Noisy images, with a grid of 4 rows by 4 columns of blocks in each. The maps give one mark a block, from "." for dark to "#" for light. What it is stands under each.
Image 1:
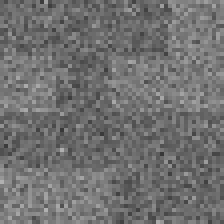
...#
#.##
....
##..
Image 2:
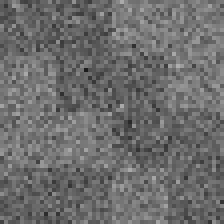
..##
#..#
##..
..#.
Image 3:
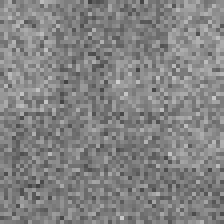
#..#
#.##
...#
....
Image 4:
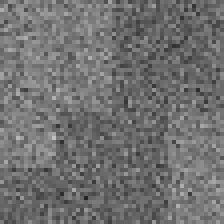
##..
##..
#..#
...#
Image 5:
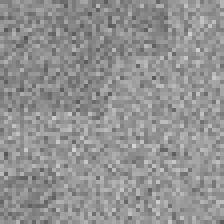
...#
..##
####
.###
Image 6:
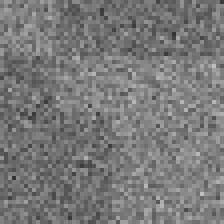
#...
.###
..##
..##
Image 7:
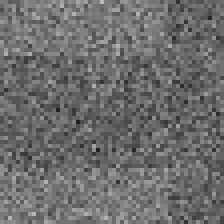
###.
....
....
###.
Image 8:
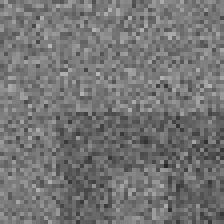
####
####
#...
#.#.
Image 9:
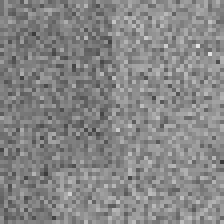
..##
..##
..##
.###
